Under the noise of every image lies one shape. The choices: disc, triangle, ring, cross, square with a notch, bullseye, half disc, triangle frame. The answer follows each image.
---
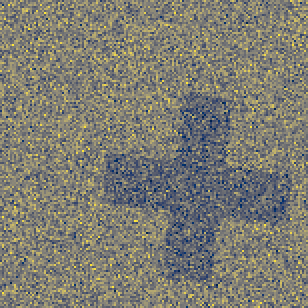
dark cross
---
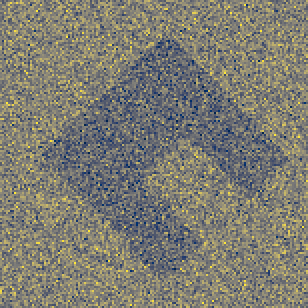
dark square with a notch
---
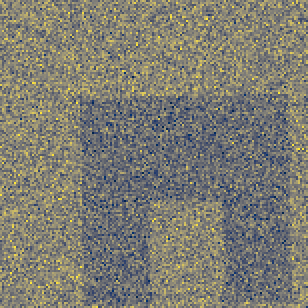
dark square with a notch
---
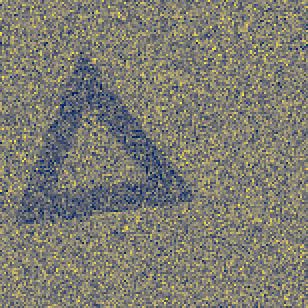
dark triangle frame
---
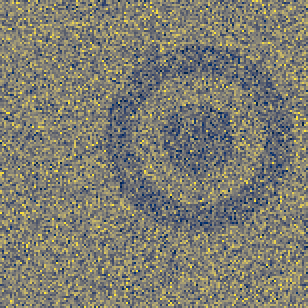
dark bullseye
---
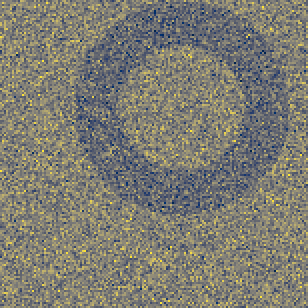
dark ring
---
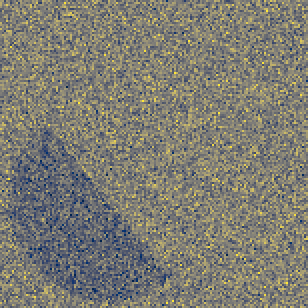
dark half disc
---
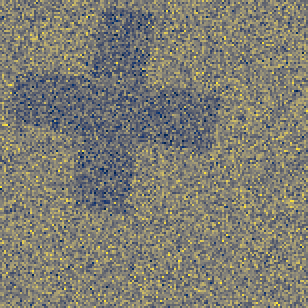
dark cross
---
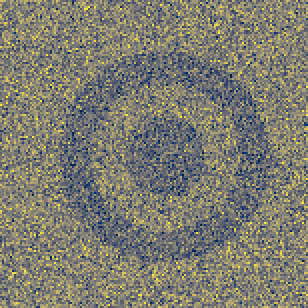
dark bullseye
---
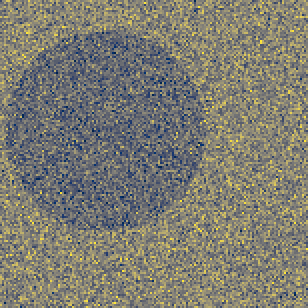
dark disc
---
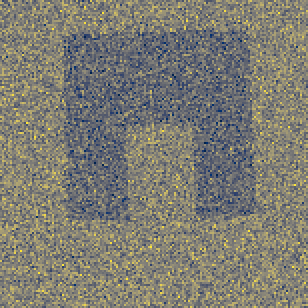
dark square with a notch
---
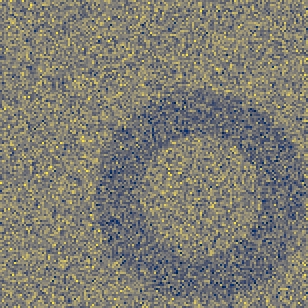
dark ring
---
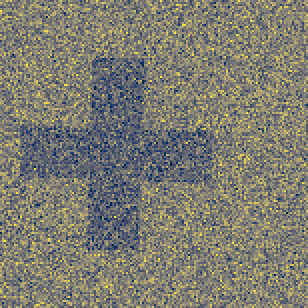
dark cross
